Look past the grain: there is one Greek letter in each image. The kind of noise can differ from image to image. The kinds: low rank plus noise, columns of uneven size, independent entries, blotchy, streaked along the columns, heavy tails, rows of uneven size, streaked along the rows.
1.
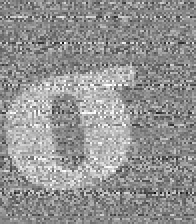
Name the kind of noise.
rows of uneven size
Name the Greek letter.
sigma
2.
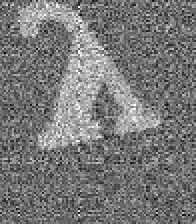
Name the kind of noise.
low rank plus noise
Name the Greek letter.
lambda
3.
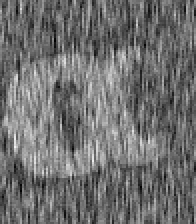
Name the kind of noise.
streaked along the columns
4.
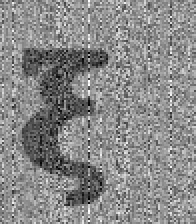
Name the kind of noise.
columns of uneven size
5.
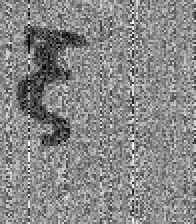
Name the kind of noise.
columns of uneven size
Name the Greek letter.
xi
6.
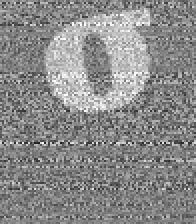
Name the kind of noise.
rows of uneven size
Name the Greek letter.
sigma
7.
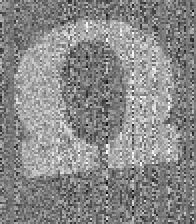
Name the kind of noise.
columns of uneven size
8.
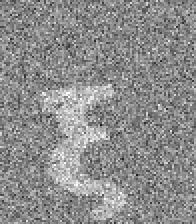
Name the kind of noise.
independent entries
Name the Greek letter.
xi
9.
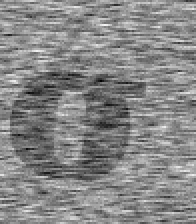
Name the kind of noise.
streaked along the rows
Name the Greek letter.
sigma
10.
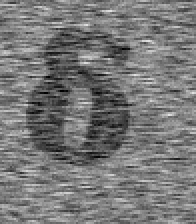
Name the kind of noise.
streaked along the rows
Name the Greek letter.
delta
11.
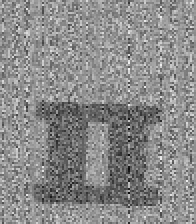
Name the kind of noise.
columns of uneven size
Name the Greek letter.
pi
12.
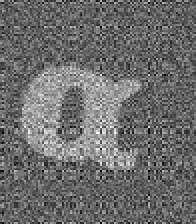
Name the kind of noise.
low rank plus noise
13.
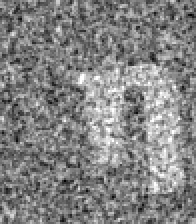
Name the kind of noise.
blotchy
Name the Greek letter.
eta
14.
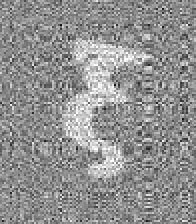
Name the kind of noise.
low rank plus noise
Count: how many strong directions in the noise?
two
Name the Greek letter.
xi
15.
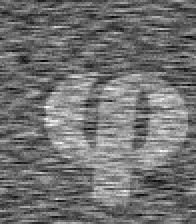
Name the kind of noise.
streaked along the rows
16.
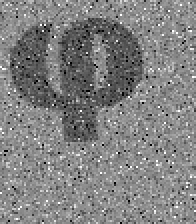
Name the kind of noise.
heavy tails
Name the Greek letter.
phi
